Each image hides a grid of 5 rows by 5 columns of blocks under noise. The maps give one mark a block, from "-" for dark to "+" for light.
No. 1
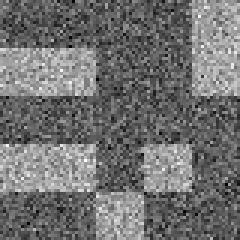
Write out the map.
- - - - +
+ + - - +
- - - - -
+ + - + -
- - + - -
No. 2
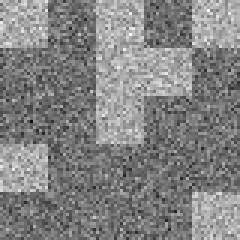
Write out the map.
+ - + - +
- - + + -
- - + - -
+ - - - -
- - - - +
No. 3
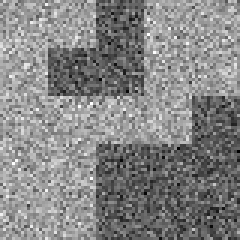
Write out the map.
+ + - + +
+ - - + +
+ + + + -
+ + - - -
+ + - - -
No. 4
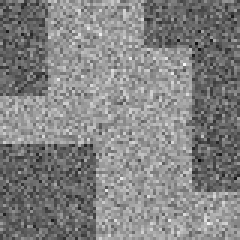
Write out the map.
- + + - -
- + + + -
+ + + + -
- - + + -
- - + + +
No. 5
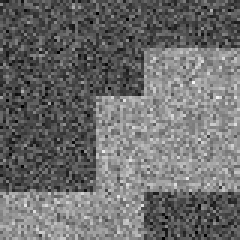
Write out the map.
- - - - -
- - - + +
- - + + +
- - + + +
+ + + - -
